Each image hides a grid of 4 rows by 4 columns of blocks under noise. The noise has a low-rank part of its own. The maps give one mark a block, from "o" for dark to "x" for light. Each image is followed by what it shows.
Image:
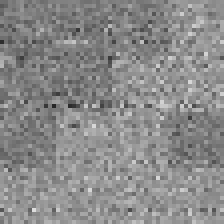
o o o x
o o x x
o x x o
x x x x
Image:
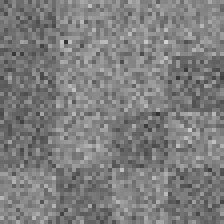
o x x x
o x x o
o x o x
x o x o
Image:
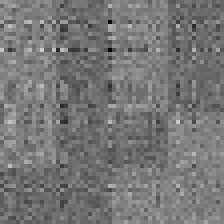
x o x o
x o x o
x o o x
o o x x
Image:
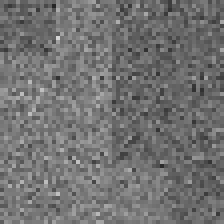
o x o o
x x o o
x x o o
x x x o
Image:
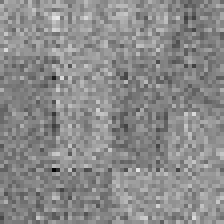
x x x o
o x o o
o x o x
o o x x
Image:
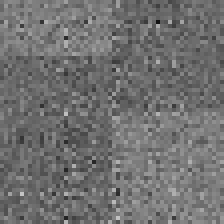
x x o o
o o o o
o o x x
o o x x
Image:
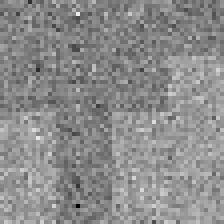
o o o o
o o o x
x o x x
x o x x
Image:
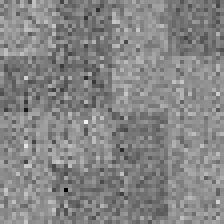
x o x o
o o x x
x x o x
x o o x
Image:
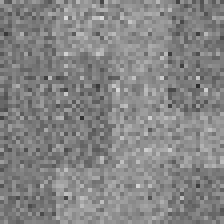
o x x o
o o x o
o o x x
o x x o
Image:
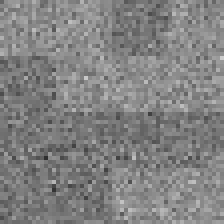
x x o x
o x x x
o o o o
o o x x
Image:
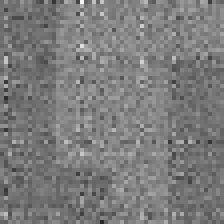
o x x x
o x x o
o x x o
o o x o
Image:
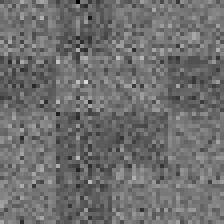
x o x x
o x x o
x o o x
x o x x
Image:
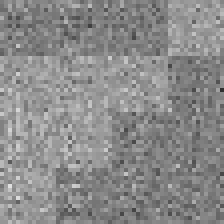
o o o x
x x x o
x x o o
x o o o
